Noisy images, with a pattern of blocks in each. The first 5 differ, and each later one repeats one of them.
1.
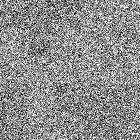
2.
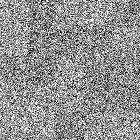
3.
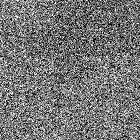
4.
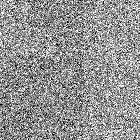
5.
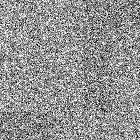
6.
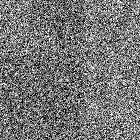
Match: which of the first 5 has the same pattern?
4
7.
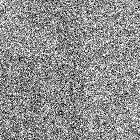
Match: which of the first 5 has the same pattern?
4
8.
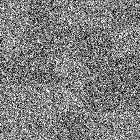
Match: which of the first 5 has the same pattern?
2
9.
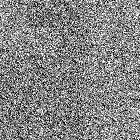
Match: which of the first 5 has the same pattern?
4
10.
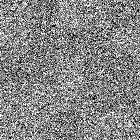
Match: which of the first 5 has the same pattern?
2
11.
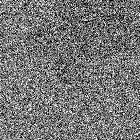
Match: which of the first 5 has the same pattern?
3
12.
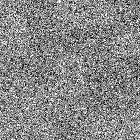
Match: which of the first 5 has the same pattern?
2
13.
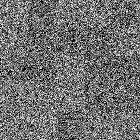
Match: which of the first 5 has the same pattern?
2
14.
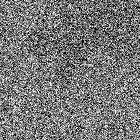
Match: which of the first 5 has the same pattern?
3
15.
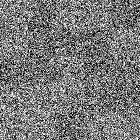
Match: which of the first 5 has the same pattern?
2
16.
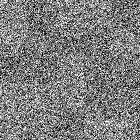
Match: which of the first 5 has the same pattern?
2
